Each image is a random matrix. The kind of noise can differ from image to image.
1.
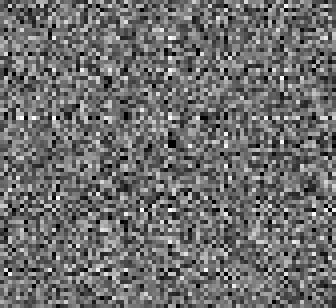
low rank plus noise
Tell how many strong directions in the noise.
one
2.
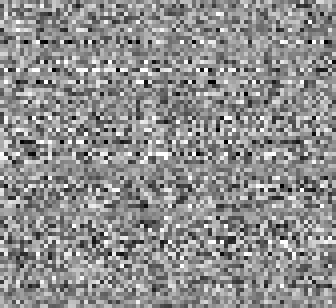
rows of uneven size
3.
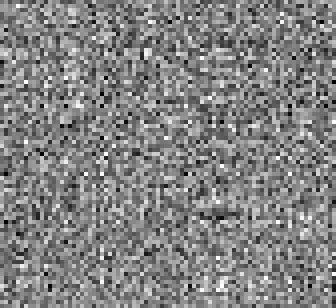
low rank plus noise
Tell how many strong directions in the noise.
three or four
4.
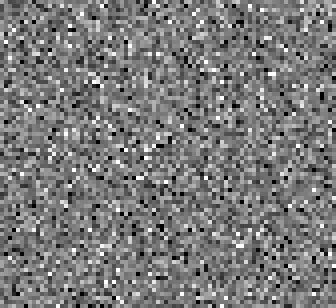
heavy tails
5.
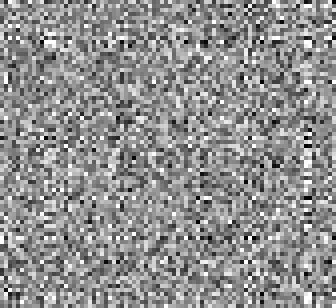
low rank plus noise
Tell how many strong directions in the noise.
two
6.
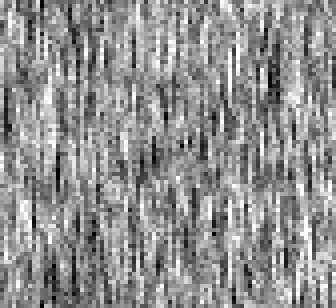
streaked along the columns
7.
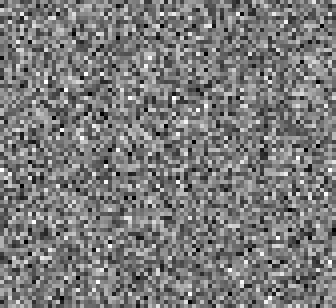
independent entries
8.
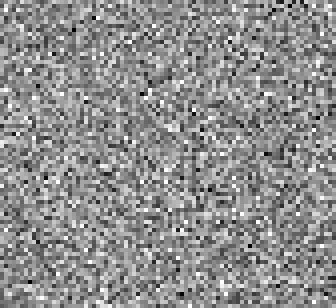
independent entries
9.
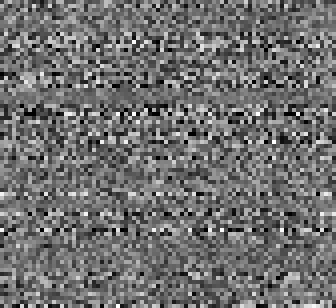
rows of uneven size
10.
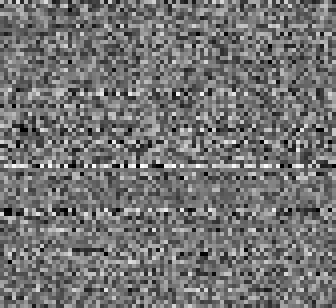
rows of uneven size
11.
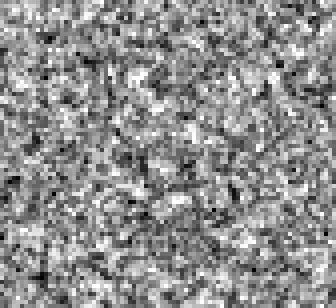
blotchy
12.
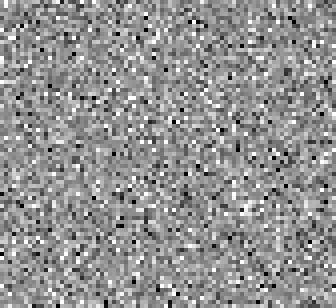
heavy tails
